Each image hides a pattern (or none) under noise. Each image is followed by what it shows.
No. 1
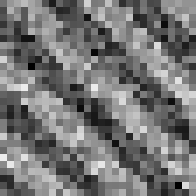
diagonal stripes
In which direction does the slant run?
top left to bottom right
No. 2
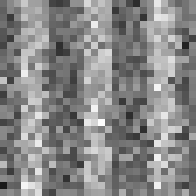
vertical stripes
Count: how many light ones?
3
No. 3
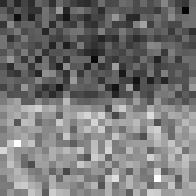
a sharp edge
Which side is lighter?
bottom
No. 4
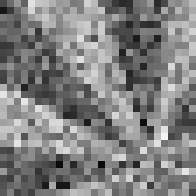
spokes from one point
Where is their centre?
bottom right
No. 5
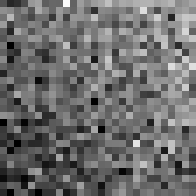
a smooth slope
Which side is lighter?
top right
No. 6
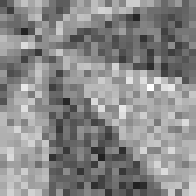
spokes from one point
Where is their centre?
top left
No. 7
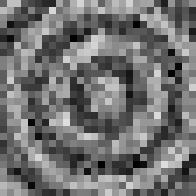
rings round one point
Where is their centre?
centre
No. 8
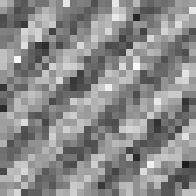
diagonal stripes
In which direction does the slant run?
bottom left to top right
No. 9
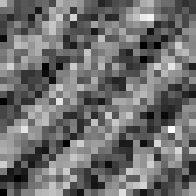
diagonal stripes
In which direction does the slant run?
bottom left to top right
